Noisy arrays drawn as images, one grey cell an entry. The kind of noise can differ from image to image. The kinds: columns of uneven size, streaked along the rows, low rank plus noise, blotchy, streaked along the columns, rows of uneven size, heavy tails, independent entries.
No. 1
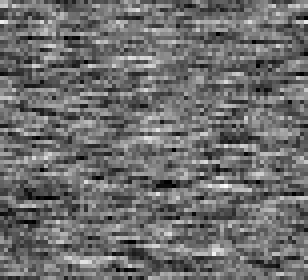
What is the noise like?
streaked along the rows
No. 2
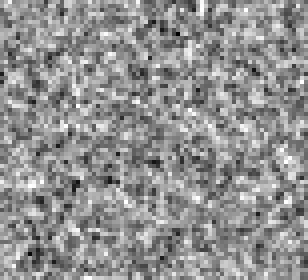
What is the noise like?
blotchy
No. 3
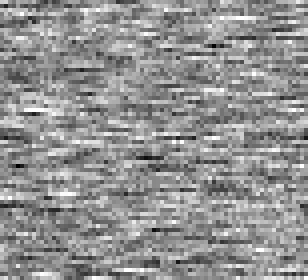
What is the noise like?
streaked along the rows
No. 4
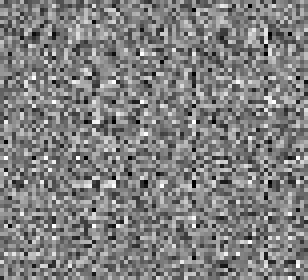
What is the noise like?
low rank plus noise
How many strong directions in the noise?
two
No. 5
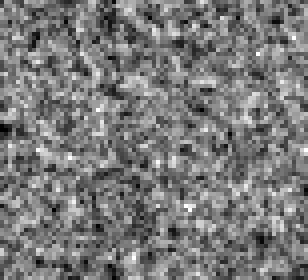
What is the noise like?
blotchy
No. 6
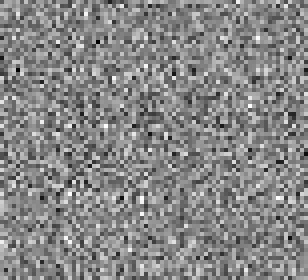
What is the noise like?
low rank plus noise
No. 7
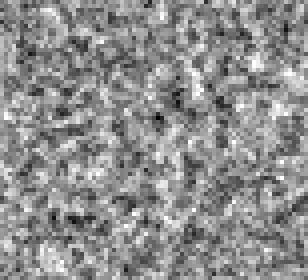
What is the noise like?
blotchy
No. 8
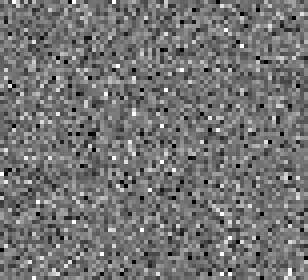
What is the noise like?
heavy tails
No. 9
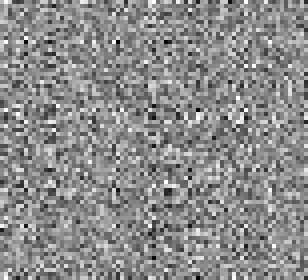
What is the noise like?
low rank plus noise
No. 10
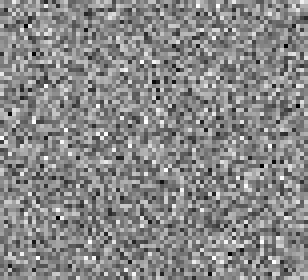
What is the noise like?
independent entries
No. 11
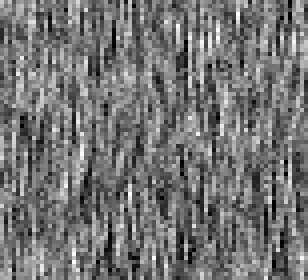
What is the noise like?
streaked along the columns
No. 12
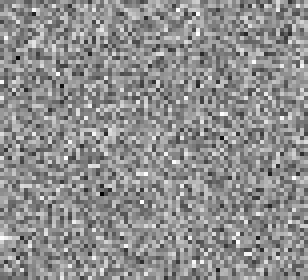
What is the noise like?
independent entries
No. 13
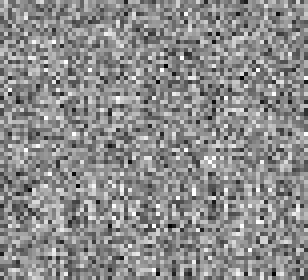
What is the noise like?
low rank plus noise
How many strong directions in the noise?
two
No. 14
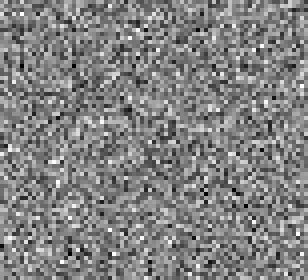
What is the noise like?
independent entries
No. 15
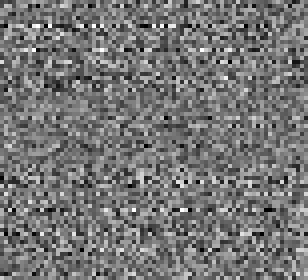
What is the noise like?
rows of uneven size
